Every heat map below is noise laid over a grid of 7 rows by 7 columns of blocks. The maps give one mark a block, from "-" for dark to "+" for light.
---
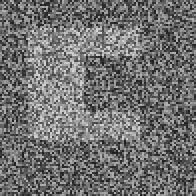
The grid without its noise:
- - - - - - -
- + + + + - -
- + + - - - -
- + + - - - -
- + + + + - -
- - - - - - -
- - - - - - -
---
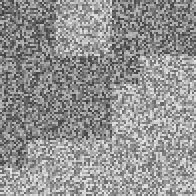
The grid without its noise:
- - + + - - -
- - + + - - -
- - - - - + +
- - - - + + +
- - - - + + +
- + + + + + +
+ + + + + + +
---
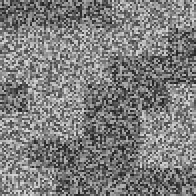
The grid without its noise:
- - - - + + +
+ + + + + + -
+ + + + - - -
- + + - - - +
+ + + - - + +
+ - - - - + +
+ + - - - - -
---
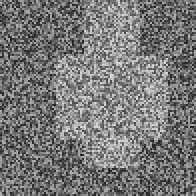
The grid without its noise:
- - - + + - -
- - - + + - -
- - + + + + -
- - + + + + -
- - + + + + -
- - - + + - -
- - - - - - -
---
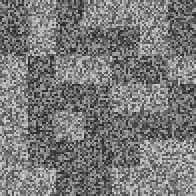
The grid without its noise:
- + - + + + -
- + - - - + -
+ - + + - - +
+ - - - + + -
+ - + - - - -
+ - - - - + +
+ + - - + + +
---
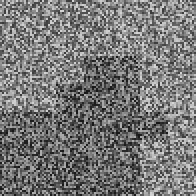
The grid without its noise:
+ + + + + + +
+ + + + + + +
+ + + - - + +
+ + - - - + +
- - - - - - +
- - - - - + +
- - - - - + +
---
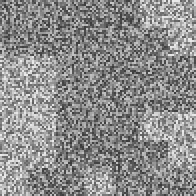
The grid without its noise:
- - - - - + +
- - - - - - +
+ + - - - - -
+ + - - - - -
+ + - - - + +
+ + - - - - +
+ - - + - - -
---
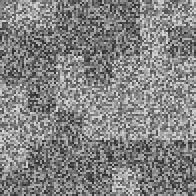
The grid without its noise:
+ + - - - + +
- - - - - + -
- - + - + + +
+ - + + + + +
+ + - + + + +
+ - - - - - -
- - - - + - -
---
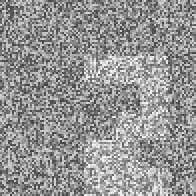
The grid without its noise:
- - - - - - -
- - - - - - -
- - - + + + -
- - - - - + -
- - - - + + -
- - - + + - -
- - - + + + -
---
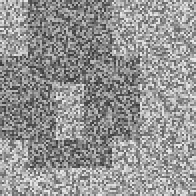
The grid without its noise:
+ - - - + + +
+ - - - + + +
- - - - - + +
- - + - - + +
- - + - - + +
+ - - - + + +
+ + + + + + +
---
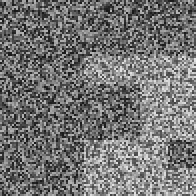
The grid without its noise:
- - - - - - -
- - - - - - -
- - - + + + +
- - - - - + +
- - - - - + +
- - - + + + -
- - - + + + +
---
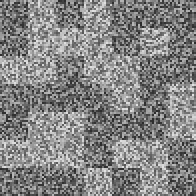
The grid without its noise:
- + - + - - -
- + + + - + -
+ + - + + - -
- - - - + - +
- + + - - - +
+ + + - + + -
- - - + - + -
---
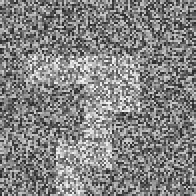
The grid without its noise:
- - - - - - -
- - - - - - -
- + + + + - -
- - - + + - -
- - - + - - -
- - + + - - -
- - + - - - -
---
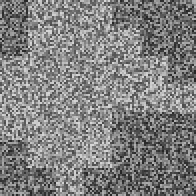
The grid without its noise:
- + + + - - -
- + + + + - -
+ + + + + + -
+ + + + + + +
+ + + + - - -
- + + + - - -
- - + - - - -
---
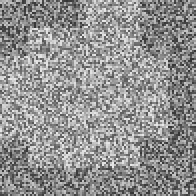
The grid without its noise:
- - - + + - -
- + + + + - -
+ + + + + + -
+ + + + + + -
+ + + + + + -
- + + + + - -
- - - - - - -
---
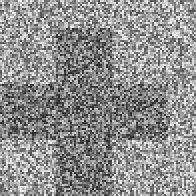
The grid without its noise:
+ + + + + + +
+ + - - + + +
+ + - - + + +
- - - - - - +
- - - - - - +
+ + - - + + +
+ + - - + + +
